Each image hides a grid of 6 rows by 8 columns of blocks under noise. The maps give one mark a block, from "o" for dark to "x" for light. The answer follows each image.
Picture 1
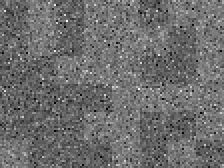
oxoxxoxx
oxoxxxox
ooxxxoox
ooooxxxx
oooxxoox
xoooxoxo
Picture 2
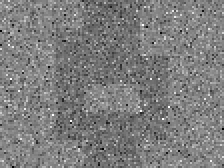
xxxooxxx
xxoooxxx
xxooooxx
xxoxxoxx
xxooooxx
xxxooxxx
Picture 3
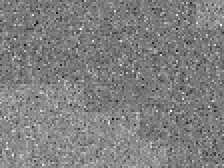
ooooooox
oooooooo
oooooooo
xxxooooo
xxxxxooo
xxxxxxoo
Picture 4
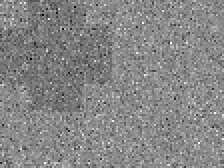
xooxxxxx
ooooxxxx
ooooxxxx
xooxxxxx
xxxxxxxx
xxxxxxxx
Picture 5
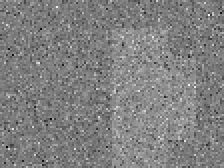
oooooooo
ooooxxoo
ooooxxxo
ooooxxxo
ooooxxxo
ooooxxoo
